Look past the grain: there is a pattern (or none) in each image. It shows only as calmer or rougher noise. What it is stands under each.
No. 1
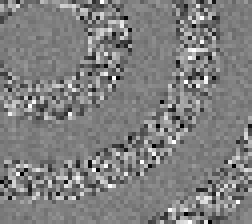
rings round one point
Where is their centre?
top left
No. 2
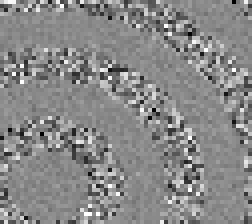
rings round one point
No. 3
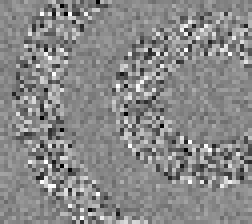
rings round one point
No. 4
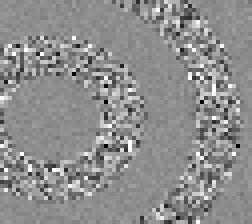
rings round one point
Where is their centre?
middle left
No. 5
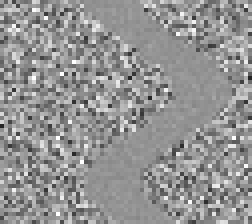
a wavy band
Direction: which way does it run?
top to bottom
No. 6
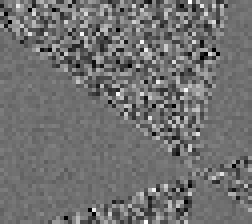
spokes from one point
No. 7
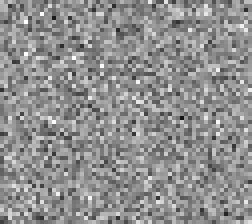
only noise
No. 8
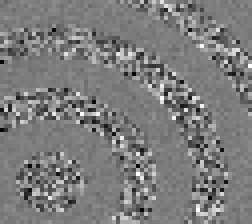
rings round one point
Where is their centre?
bottom left
